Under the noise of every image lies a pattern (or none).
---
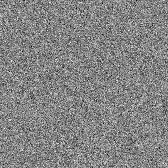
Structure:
only noise
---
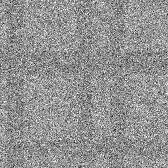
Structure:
bands of rows crossing bands of columns
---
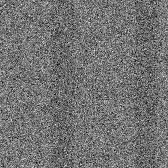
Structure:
bands of columns
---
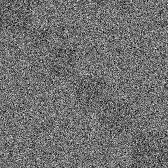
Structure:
blocks along the diagonal
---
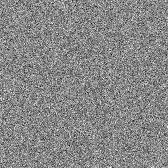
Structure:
only noise
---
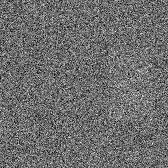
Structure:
one block
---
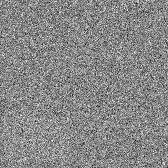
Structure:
one block
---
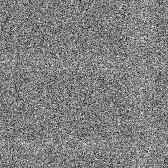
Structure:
bands of rows crossing bands of columns
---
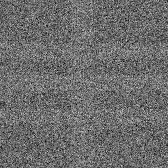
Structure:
bands of rows crossing bands of columns
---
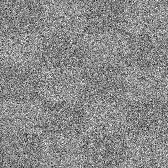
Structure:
a checkerboard
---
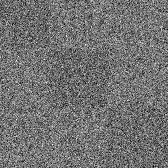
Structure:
blocks along the diagonal
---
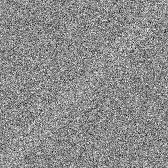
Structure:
a diagonal band
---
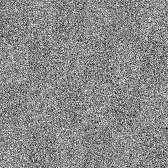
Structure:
a checkerboard
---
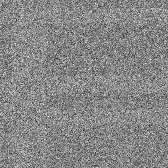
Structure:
bands of rows crossing bands of columns
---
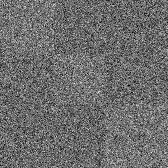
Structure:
blocks along the diagonal
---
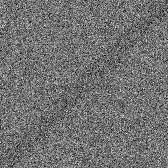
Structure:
a diagonal band
